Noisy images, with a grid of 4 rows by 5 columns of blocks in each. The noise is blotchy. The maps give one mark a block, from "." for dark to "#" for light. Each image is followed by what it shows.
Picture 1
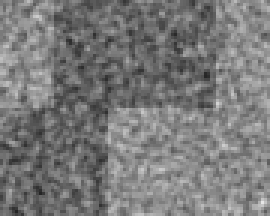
#...#
#...#
..###
..###
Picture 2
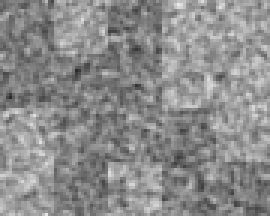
.#.##
...##
#...#
#.#..
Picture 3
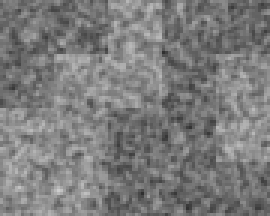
..#..
.##.#
##..#
##...
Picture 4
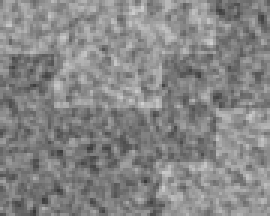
####.
.##..
....#
...##
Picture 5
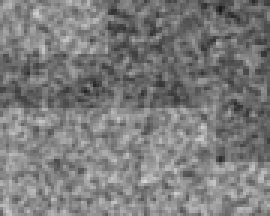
##...
.....
####.
#####
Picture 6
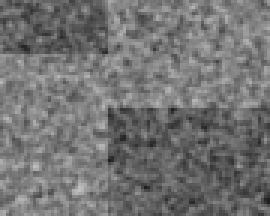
..###
#####
##...
##...
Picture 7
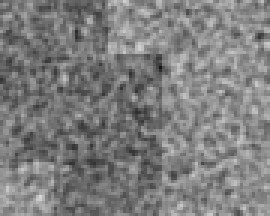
..###
...##
...##
#..##
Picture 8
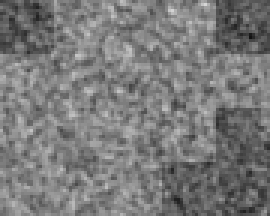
.###.
#####
####.
###..
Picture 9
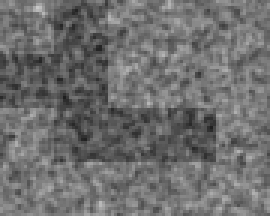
#.###
..###
#...#
#####
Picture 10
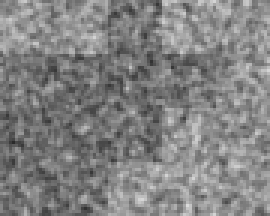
##.##
....#
...##
..###
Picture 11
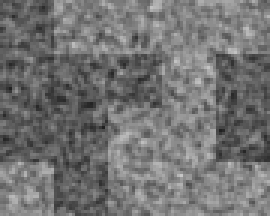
.####
...#.
..##.
#.###
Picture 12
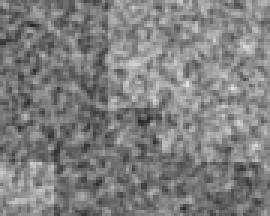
..###
..###
...##
#....
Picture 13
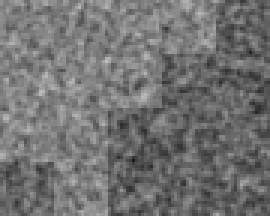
####.
###..
##...
.#...
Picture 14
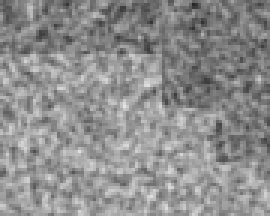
.....
###..
####.
#####
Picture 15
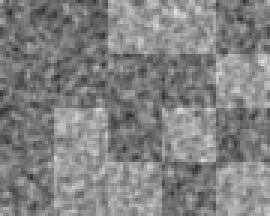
..##.
....#
.#.#.
.##.#
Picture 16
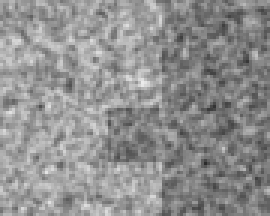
###..
###..
##...
###..
